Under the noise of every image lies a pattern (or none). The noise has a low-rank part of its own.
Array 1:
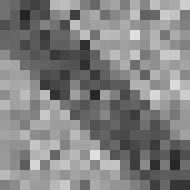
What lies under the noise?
a diagonal band
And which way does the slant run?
top left to bottom right
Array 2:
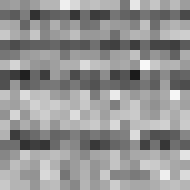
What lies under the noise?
bands of rows
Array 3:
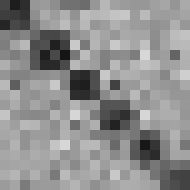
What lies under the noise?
blocks along the diagonal
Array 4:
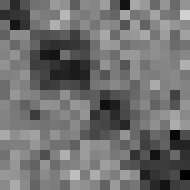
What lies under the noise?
blocks along the diagonal
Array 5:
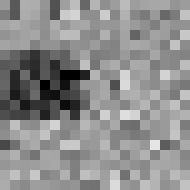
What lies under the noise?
one block
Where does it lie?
middle left
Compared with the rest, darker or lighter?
darker
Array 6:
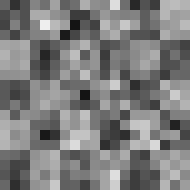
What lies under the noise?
a checkerboard
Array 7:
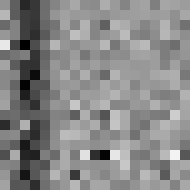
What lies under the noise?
one band of columns
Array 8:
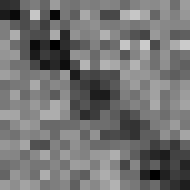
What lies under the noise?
blocks along the diagonal
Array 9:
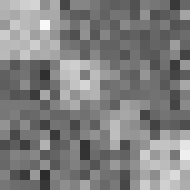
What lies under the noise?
blocks along the diagonal
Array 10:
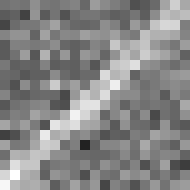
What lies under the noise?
a diagonal band
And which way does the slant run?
bottom left to top right
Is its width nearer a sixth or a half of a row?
a sixth
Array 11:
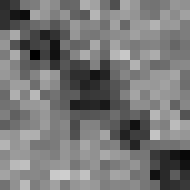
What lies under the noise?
blocks along the diagonal
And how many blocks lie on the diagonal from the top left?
5
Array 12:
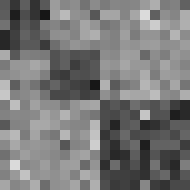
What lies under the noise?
blocks along the diagonal
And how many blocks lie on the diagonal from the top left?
3
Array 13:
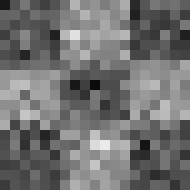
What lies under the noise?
a checkerboard
